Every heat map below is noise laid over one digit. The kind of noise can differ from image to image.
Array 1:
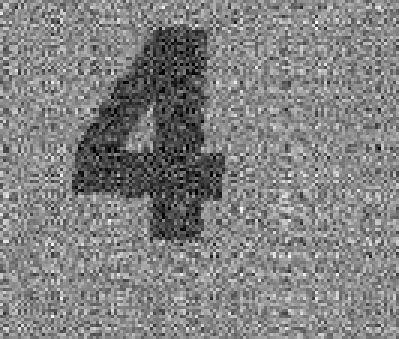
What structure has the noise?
low rank plus noise
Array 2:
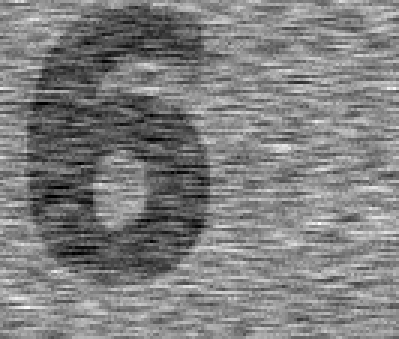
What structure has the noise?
streaked along the rows
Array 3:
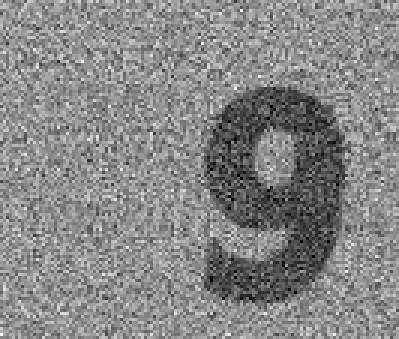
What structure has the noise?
low rank plus noise
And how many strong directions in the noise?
five to eight
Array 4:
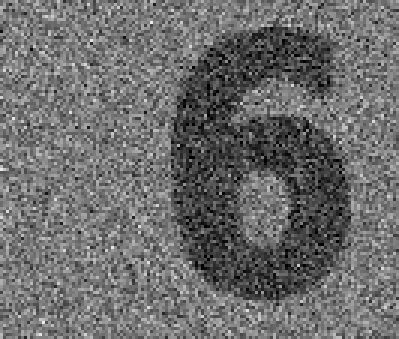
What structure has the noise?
independent entries
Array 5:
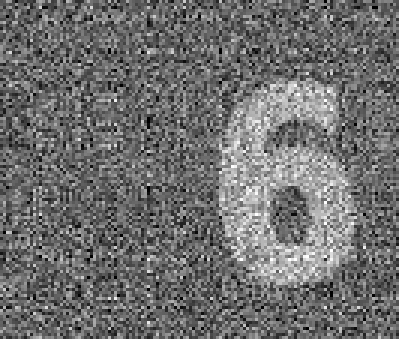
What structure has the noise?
low rank plus noise
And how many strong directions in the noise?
three or four
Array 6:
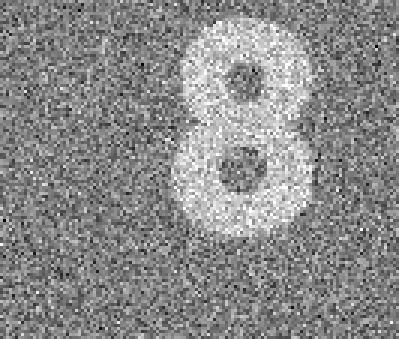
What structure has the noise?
independent entries
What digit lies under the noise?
8
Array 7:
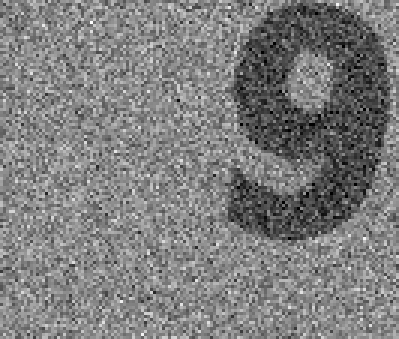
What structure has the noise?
independent entries
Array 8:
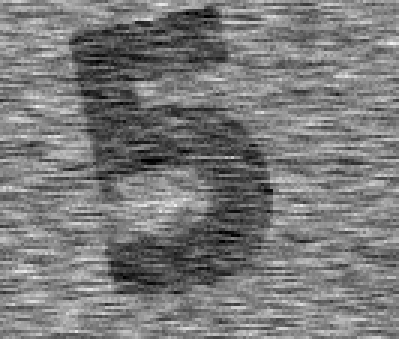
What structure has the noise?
streaked along the rows
